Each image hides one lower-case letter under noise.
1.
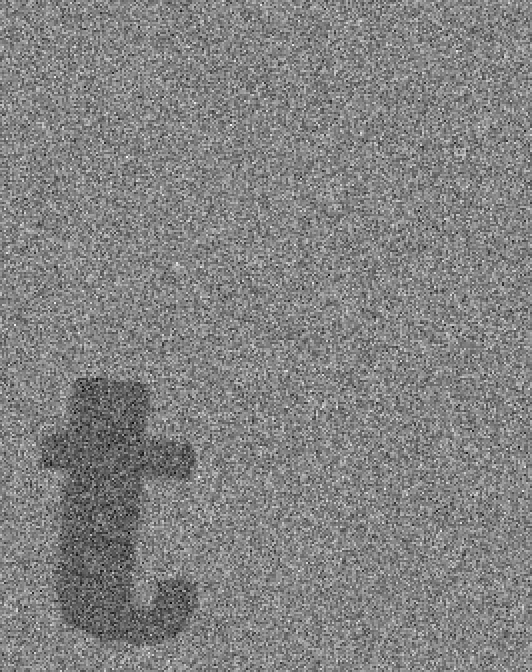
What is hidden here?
dark t, bottom left
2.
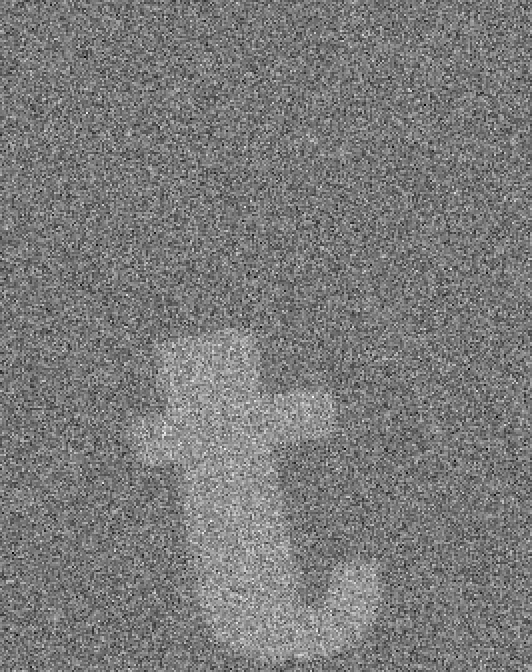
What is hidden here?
light t
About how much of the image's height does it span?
half
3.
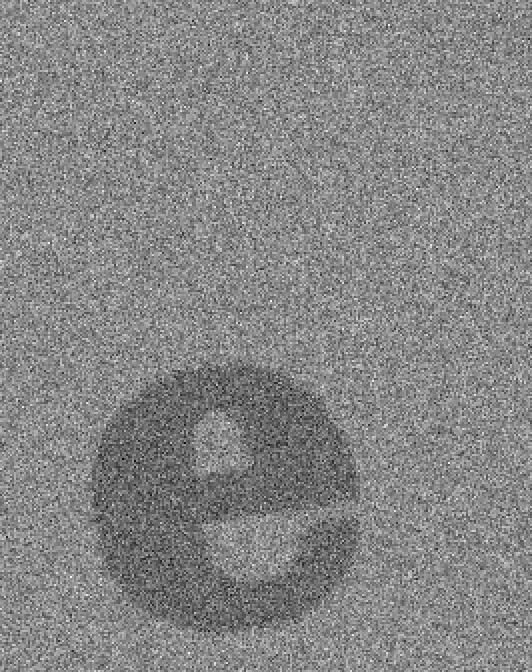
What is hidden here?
dark e
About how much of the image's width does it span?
half
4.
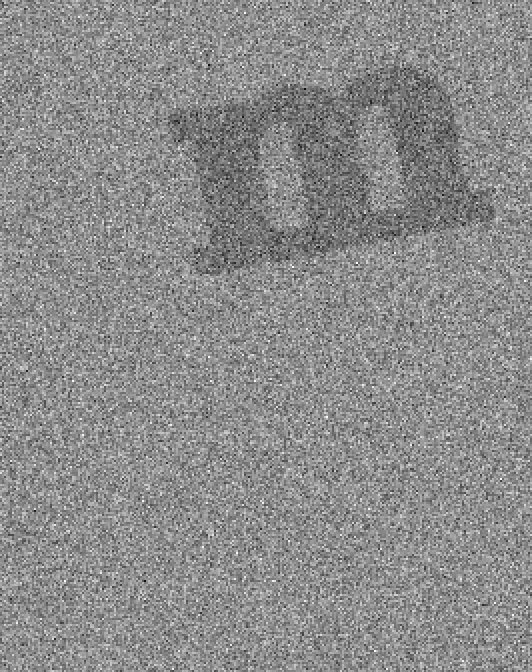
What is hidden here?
dark m
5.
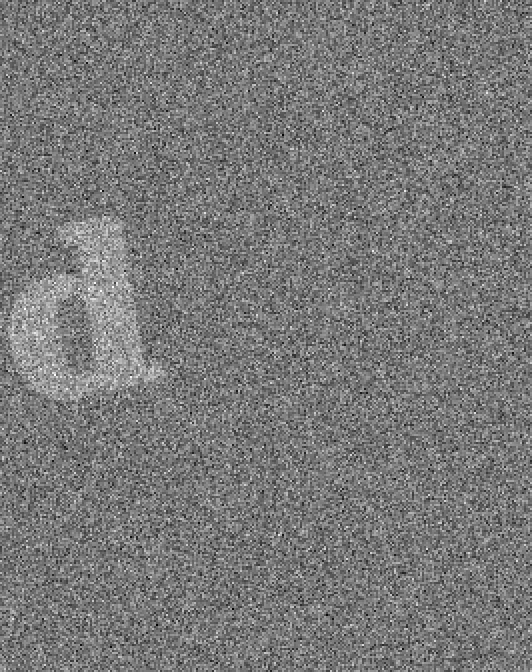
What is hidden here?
light d, middle left
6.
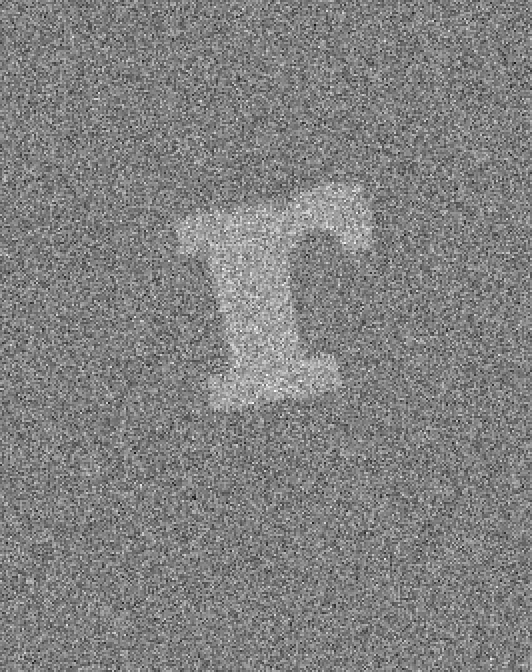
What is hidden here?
light r, centre
